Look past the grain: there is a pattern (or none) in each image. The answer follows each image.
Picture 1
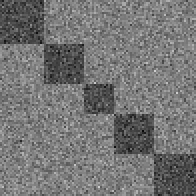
blocks along the diagonal
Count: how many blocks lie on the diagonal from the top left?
5
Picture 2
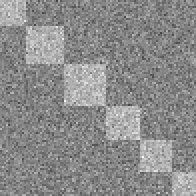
blocks along the diagonal
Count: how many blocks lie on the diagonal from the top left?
6
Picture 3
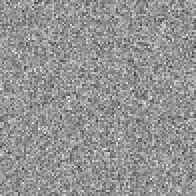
only noise
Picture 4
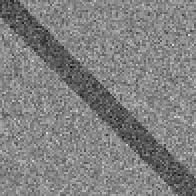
a diagonal band
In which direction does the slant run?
top left to bottom right
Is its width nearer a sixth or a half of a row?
a sixth
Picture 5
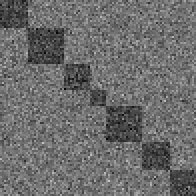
blocks along the diagonal
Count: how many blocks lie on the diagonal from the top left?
7
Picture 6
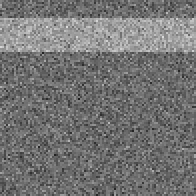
one band of rows
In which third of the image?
top
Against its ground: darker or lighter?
lighter
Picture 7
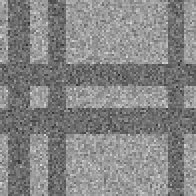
bands of rows crossing bands of columns
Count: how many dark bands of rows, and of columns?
2 and 3
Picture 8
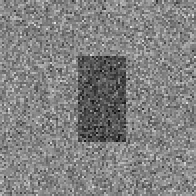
one block
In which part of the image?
centre
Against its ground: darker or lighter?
darker
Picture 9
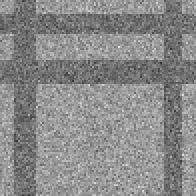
bands of rows crossing bands of columns
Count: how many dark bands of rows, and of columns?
2 and 2
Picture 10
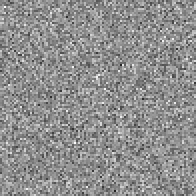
only noise
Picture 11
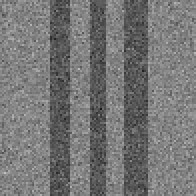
bands of columns
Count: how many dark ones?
3
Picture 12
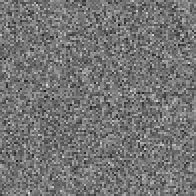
only noise
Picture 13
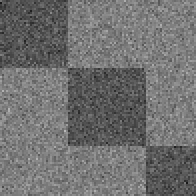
blocks along the diagonal
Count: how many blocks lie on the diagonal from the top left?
3
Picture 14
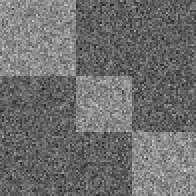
blocks along the diagonal
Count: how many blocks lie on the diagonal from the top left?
3
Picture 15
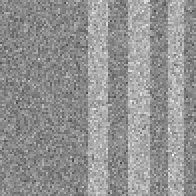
bands of columns
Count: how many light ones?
3
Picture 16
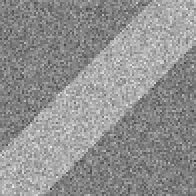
a diagonal band
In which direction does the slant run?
bottom left to top right
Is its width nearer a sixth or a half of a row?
a half
